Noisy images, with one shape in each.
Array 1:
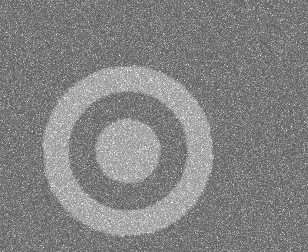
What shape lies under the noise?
bullseye
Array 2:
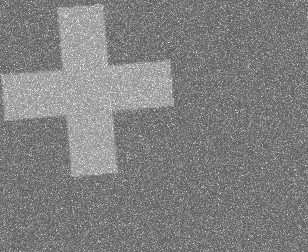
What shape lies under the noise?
cross
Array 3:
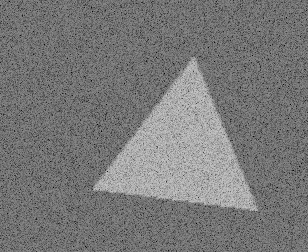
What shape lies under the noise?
triangle
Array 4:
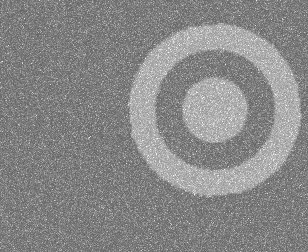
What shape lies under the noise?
bullseye
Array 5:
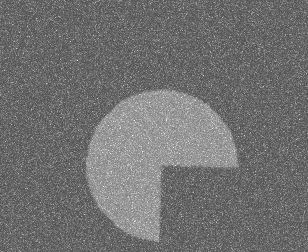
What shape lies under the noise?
disc with a wedge cut out
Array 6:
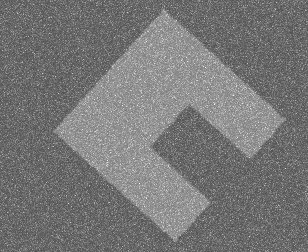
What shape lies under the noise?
square with a notch
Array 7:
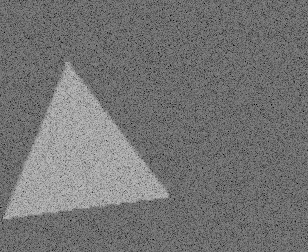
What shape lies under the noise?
triangle
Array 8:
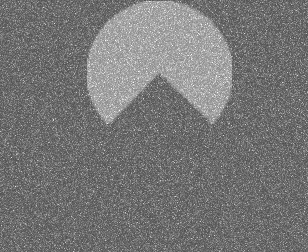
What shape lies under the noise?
disc with a wedge cut out
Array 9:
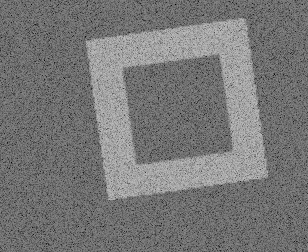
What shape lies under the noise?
square frame
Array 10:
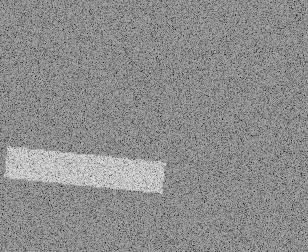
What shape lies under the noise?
bar
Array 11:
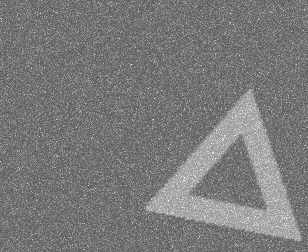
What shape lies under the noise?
triangle frame
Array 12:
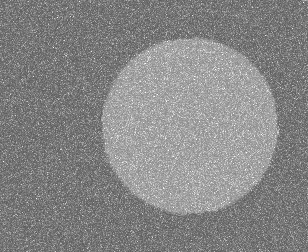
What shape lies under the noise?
disc
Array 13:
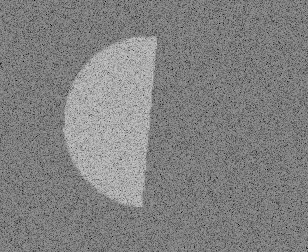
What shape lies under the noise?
half disc
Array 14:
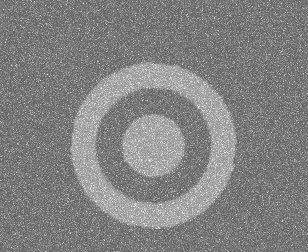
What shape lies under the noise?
bullseye
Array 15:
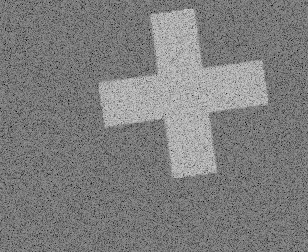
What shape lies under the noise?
cross
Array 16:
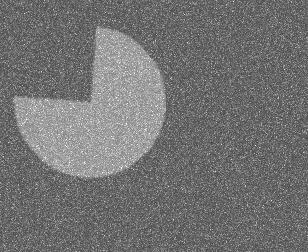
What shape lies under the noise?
disc with a wedge cut out
